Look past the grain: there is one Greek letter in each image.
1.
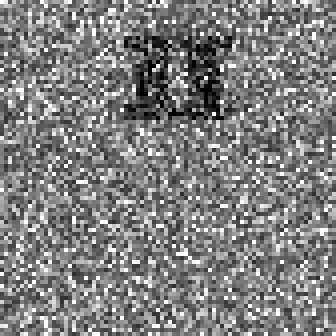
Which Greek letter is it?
pi
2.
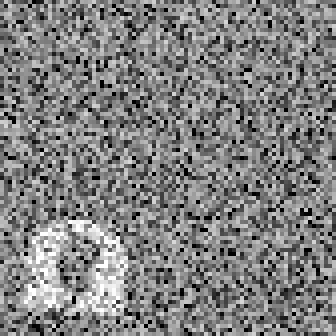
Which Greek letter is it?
omega
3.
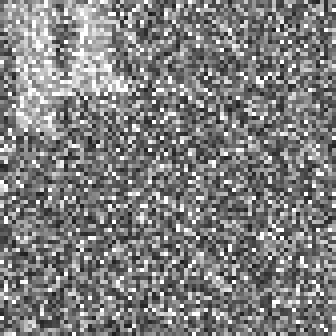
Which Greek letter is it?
mu
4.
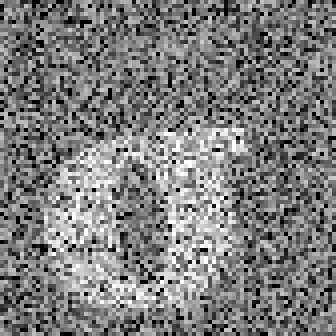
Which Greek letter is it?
sigma
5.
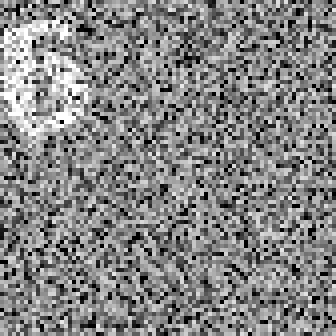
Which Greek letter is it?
delta
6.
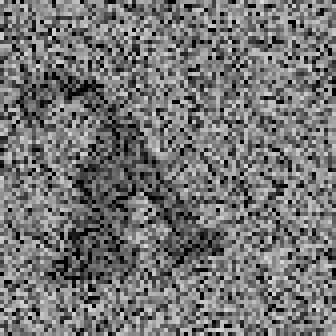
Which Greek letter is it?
lambda
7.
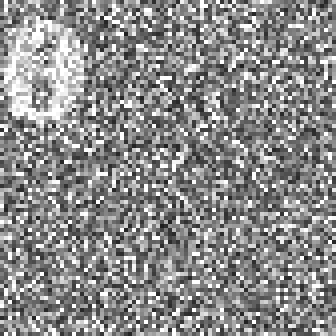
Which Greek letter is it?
theta
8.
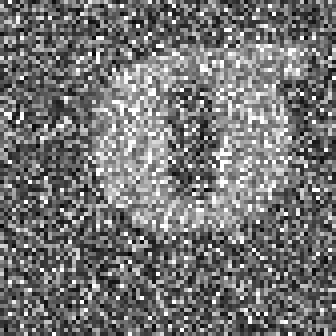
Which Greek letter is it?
sigma
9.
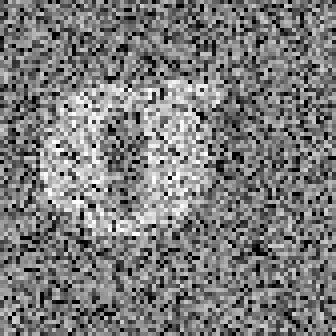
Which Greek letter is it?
sigma
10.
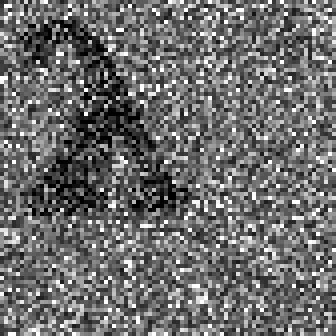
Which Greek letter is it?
lambda
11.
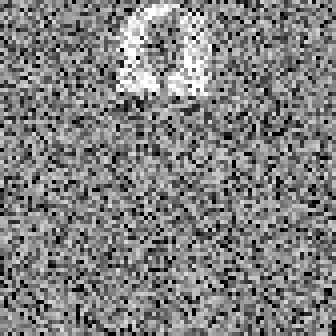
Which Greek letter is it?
omega
